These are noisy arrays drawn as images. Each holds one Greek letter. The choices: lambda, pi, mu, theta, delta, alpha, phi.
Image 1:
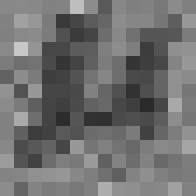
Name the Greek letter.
mu
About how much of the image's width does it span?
nearly all
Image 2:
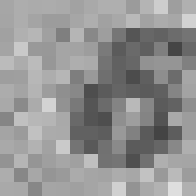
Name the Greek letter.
delta
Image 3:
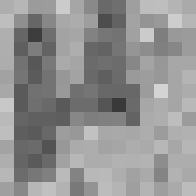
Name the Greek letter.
mu
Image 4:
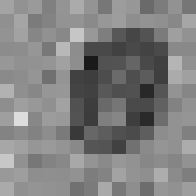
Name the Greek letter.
theta
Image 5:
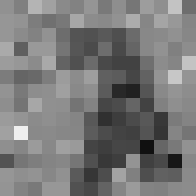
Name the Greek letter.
lambda
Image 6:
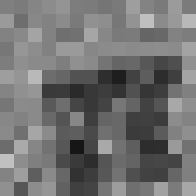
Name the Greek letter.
pi
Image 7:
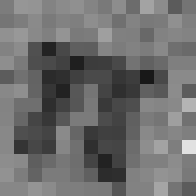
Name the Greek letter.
pi
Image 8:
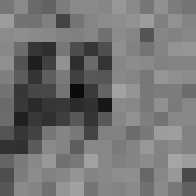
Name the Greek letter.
mu
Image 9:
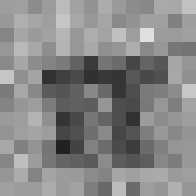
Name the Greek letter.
pi
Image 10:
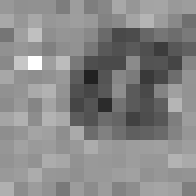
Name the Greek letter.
alpha
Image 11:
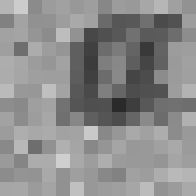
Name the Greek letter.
alpha
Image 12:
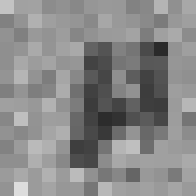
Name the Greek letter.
mu
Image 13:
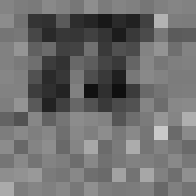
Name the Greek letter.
pi
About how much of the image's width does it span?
two thirds
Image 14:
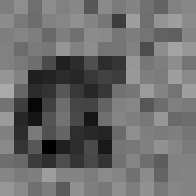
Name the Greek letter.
alpha
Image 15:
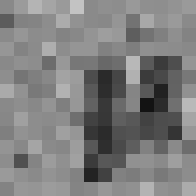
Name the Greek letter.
mu
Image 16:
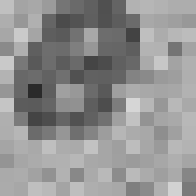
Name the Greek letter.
theta
